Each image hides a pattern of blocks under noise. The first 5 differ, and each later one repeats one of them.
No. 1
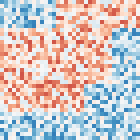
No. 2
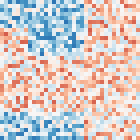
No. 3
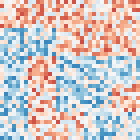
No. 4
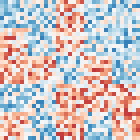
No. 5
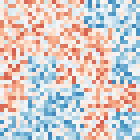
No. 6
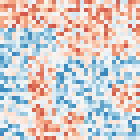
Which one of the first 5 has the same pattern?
3
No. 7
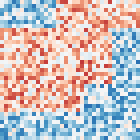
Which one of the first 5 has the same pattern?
1
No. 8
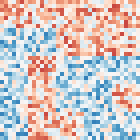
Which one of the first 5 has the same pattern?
3
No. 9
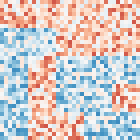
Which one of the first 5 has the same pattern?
3
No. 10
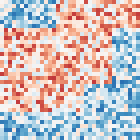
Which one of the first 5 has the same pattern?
1
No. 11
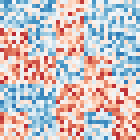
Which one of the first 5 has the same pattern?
4
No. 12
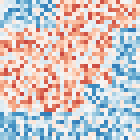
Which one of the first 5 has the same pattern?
1
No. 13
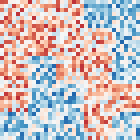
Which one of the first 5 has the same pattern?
5
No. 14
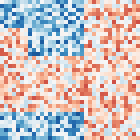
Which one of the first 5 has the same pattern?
2
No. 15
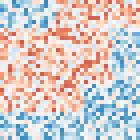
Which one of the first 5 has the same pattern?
1
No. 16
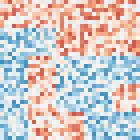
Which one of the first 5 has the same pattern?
3
